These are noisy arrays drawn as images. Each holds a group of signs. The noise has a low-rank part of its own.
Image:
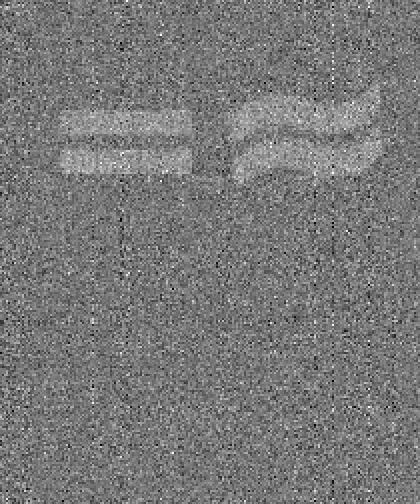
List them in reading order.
top left: equals sign; top right: approximately sign
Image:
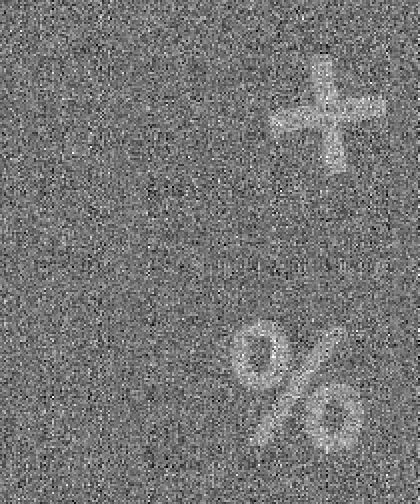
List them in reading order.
top right: plus sign; bottom right: percent sign
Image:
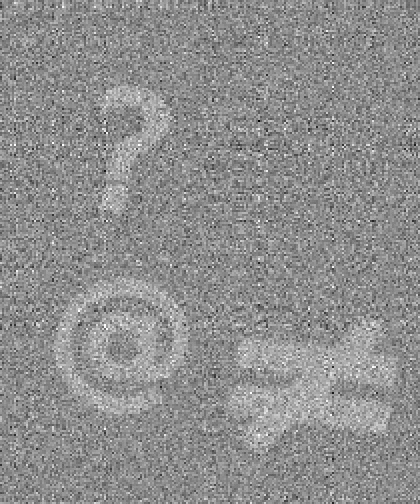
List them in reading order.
top left: question mark; bottom left: at sign; bottom right: not-equal sign
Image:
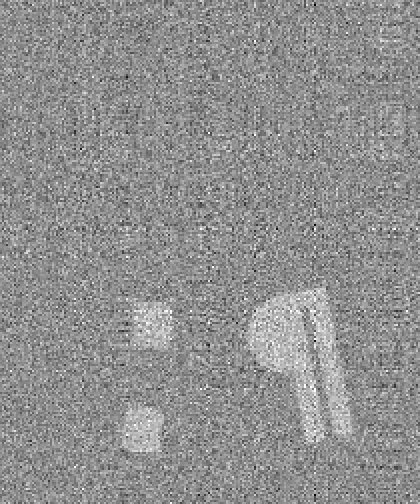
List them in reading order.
bottom left: colon; bottom right: pilcrow
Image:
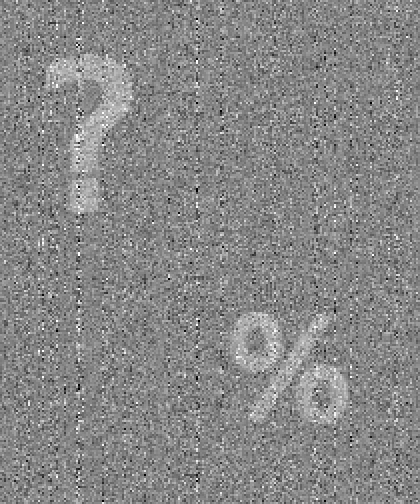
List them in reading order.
top left: question mark; bottom right: percent sign
